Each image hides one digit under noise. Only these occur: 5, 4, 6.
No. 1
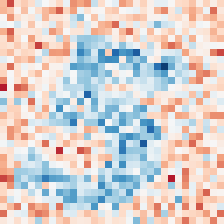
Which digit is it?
5
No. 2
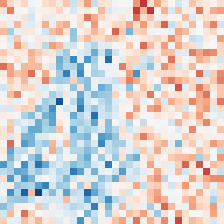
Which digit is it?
4
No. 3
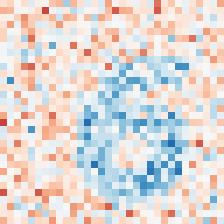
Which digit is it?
6
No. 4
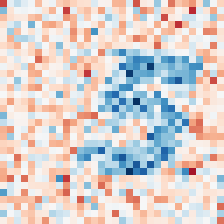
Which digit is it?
5
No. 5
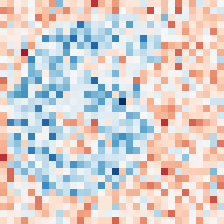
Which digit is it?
6
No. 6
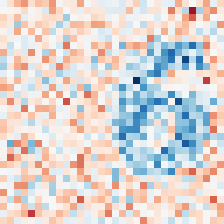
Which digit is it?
6
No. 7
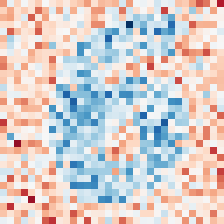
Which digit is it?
6
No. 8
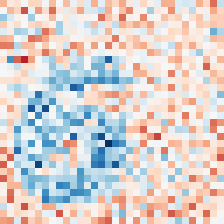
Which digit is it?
6
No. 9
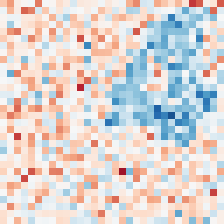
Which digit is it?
4
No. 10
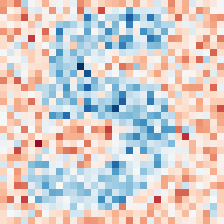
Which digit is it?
5
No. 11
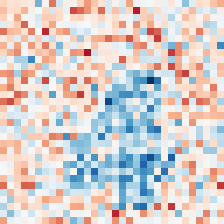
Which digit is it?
4
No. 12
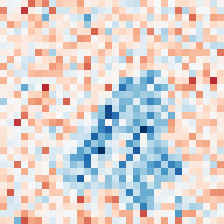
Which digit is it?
4
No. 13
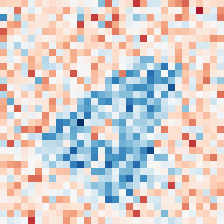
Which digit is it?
4
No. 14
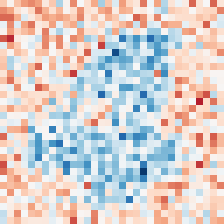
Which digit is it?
4
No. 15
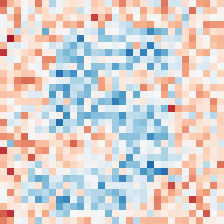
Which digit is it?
5
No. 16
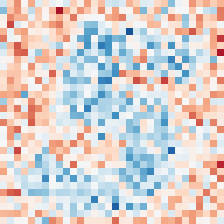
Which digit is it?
5
